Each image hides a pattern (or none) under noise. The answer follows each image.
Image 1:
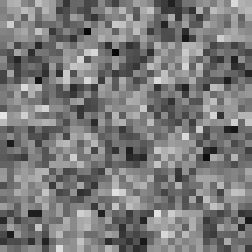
a checkerboard
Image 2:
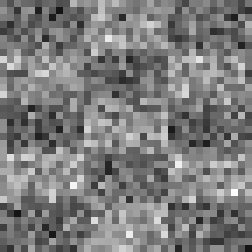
a checkerboard
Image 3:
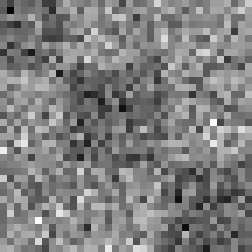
blocks along the diagonal
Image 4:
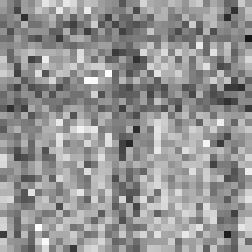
bands of rows crossing bands of columns
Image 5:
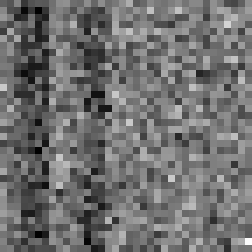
bands of columns
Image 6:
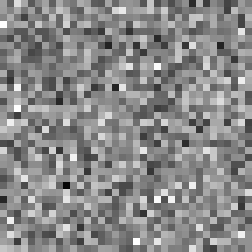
only noise
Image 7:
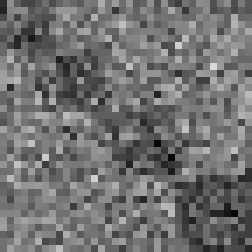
blocks along the diagonal
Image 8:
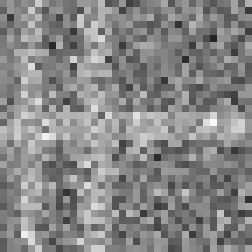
bands of rows crossing bands of columns
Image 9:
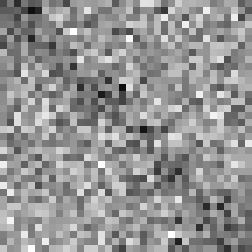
blocks along the diagonal
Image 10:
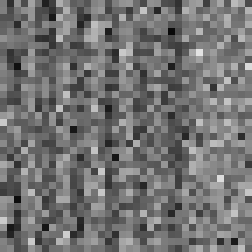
bands of columns
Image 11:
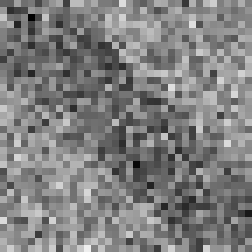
a diagonal band
